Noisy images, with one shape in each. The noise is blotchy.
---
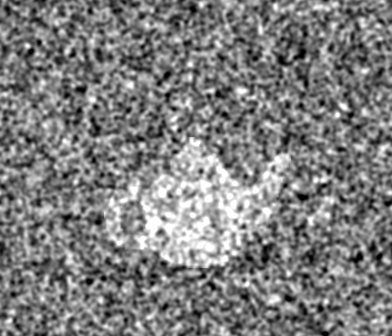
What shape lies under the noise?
teapot
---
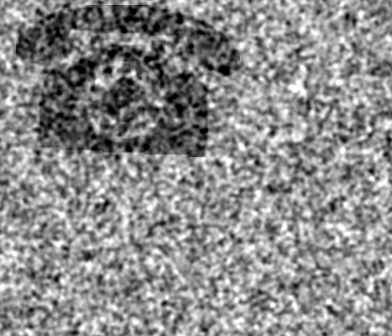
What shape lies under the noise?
telephone
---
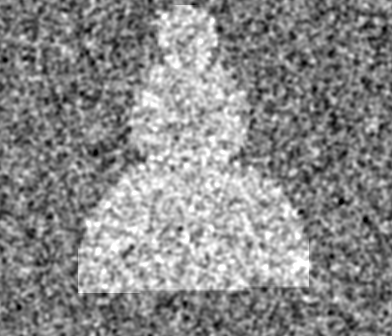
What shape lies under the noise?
chess pawn
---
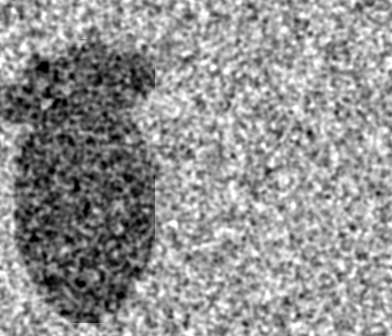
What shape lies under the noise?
footprint
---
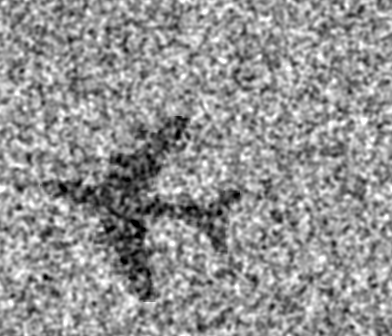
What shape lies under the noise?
airplane
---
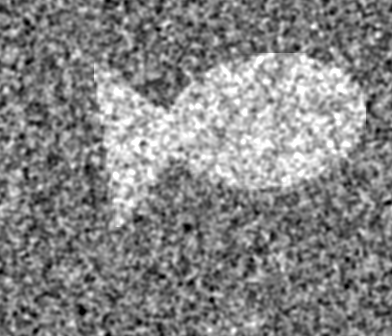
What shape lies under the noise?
fish
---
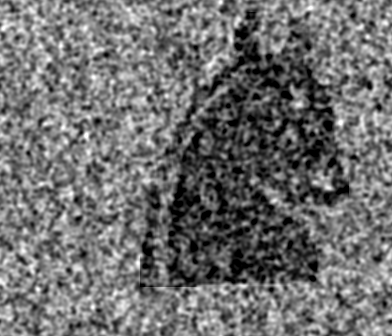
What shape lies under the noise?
chess knight
